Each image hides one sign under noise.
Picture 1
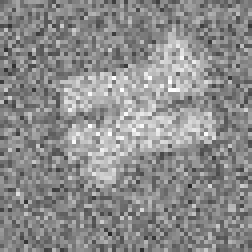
not-equal sign
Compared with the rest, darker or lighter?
lighter
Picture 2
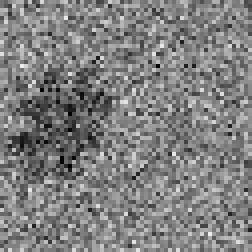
hash sign
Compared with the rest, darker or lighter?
darker
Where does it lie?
middle left
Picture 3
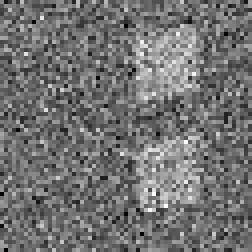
colon
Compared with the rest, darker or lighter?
lighter
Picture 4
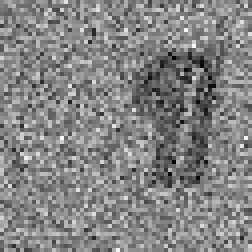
pilcrow
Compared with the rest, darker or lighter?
darker
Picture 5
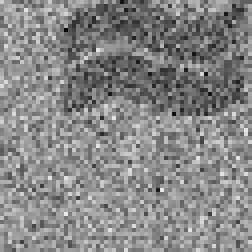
approximately sign
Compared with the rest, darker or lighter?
darker
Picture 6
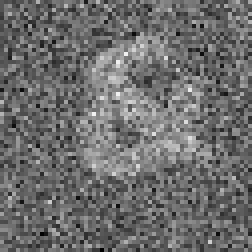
ampersand
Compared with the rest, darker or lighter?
lighter
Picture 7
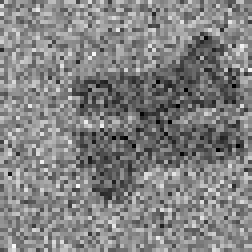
not-equal sign
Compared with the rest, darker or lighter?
darker
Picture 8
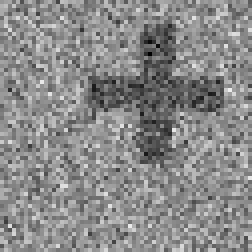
plus sign
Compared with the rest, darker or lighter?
darker
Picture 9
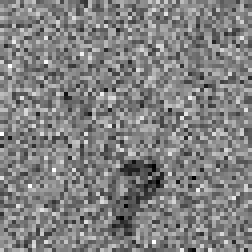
question mark
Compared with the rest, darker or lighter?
darker
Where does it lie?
bottom middle
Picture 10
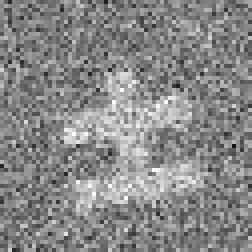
plus-minus sign
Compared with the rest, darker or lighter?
lighter
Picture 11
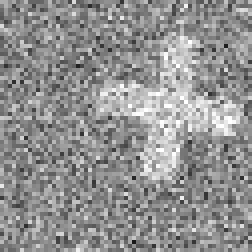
plus sign
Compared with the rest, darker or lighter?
lighter
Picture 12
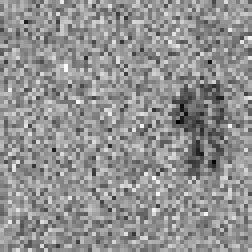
pilcrow
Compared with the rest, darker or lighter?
darker
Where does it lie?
middle right
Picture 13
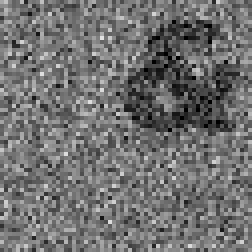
ampersand
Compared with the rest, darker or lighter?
darker
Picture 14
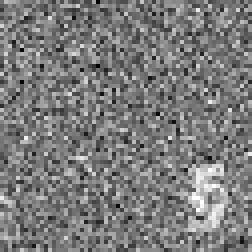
section sign
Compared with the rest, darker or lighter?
lighter
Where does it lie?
bottom right
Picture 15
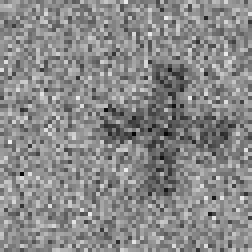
plus sign
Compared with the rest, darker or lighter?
darker
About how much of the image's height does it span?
half
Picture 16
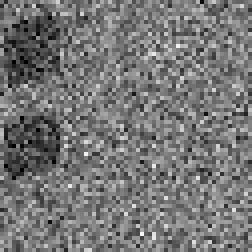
colon
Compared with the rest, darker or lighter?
darker
